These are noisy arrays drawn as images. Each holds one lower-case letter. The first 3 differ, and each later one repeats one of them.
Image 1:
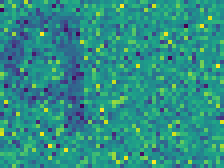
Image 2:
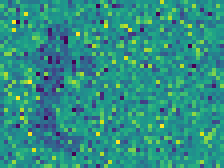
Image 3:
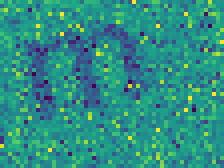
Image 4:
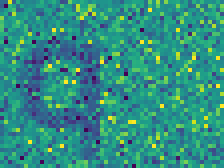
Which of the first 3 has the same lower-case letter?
1
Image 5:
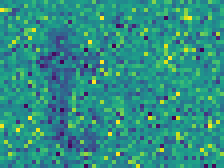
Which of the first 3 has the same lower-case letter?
2
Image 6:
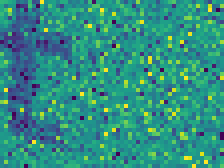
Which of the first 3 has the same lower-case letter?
2
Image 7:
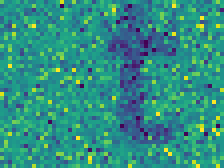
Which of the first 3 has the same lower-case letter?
2
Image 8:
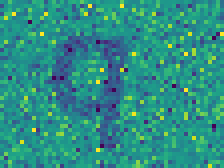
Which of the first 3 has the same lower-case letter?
1
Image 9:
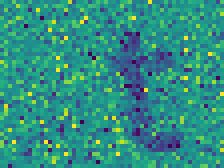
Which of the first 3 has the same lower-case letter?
2
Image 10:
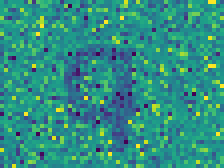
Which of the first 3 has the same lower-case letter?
1
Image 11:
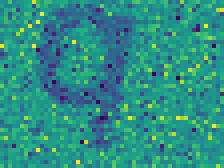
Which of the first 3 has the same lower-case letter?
1
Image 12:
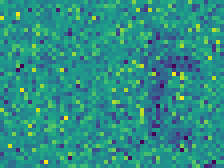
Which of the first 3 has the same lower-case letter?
2
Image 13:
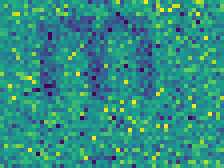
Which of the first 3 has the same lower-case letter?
3
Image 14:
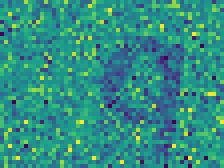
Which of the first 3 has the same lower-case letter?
1
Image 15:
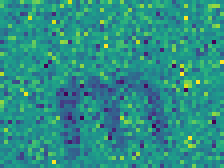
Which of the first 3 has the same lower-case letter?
3
